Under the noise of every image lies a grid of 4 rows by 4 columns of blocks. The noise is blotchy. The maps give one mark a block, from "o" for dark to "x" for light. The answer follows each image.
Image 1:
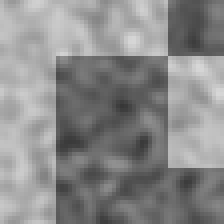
x x x o
x o o x
x o o x
x o o o
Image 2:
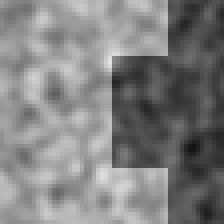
x x x o
x x o o
x x o o
x x x o
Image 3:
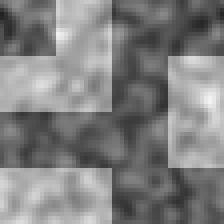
o x o o
x x o x
o o o x
x x o o
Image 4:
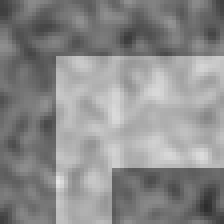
o o o o
o x x x
o x x x
o x o o
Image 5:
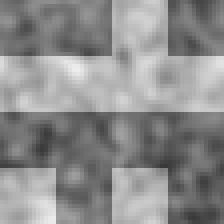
o o x o
x x x x
o o o o
x o x o
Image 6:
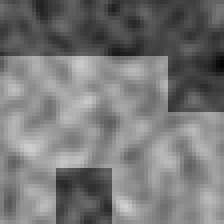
o o o o
x x x o
x x x x
x o x x
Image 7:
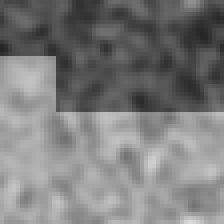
o o o o
x o o o
x x x x
x x x x
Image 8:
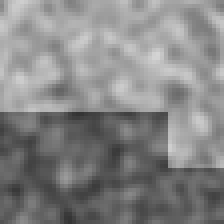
x x x x
x x x x
o o o x
o o o o
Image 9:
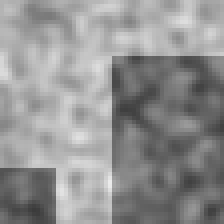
x x x x
x x o o
x x o o
o x o o
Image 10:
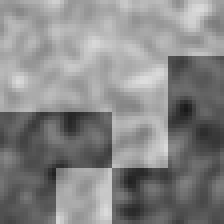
x x x x
x x x o
o o x o
o x o o
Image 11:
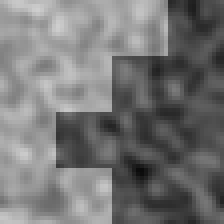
x x x o
x x o o
x o o o
x x o o
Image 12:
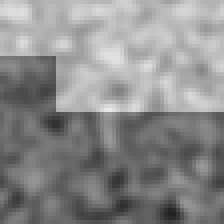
x x x x
o x x x
o o o o
o o o o
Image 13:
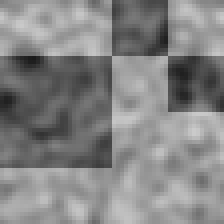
x x o x
o o x o
o o x x
x x x x
